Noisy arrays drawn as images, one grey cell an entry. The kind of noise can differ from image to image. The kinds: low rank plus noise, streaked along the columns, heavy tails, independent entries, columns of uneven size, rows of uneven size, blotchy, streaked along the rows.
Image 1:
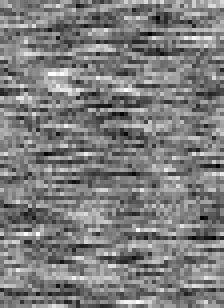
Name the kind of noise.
streaked along the rows
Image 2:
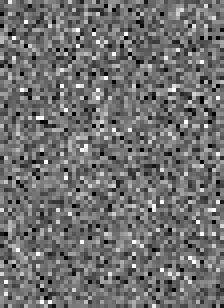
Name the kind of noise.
heavy tails
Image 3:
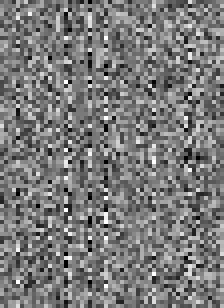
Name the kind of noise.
columns of uneven size
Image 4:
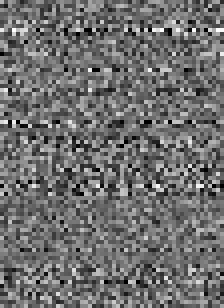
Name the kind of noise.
rows of uneven size
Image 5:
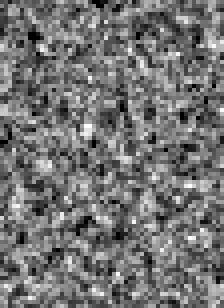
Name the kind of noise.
blotchy
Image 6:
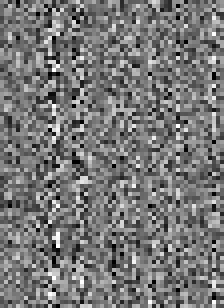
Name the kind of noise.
columns of uneven size
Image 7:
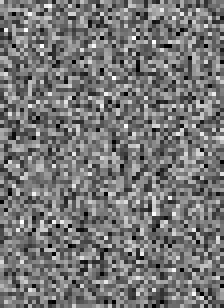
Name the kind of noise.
independent entries
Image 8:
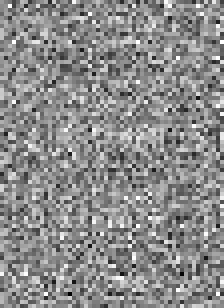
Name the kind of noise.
low rank plus noise
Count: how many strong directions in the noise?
two
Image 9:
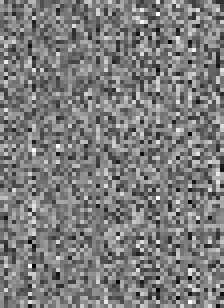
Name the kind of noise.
columns of uneven size
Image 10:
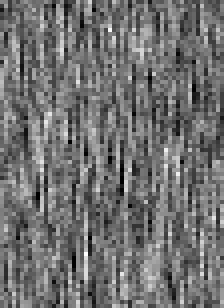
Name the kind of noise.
streaked along the columns
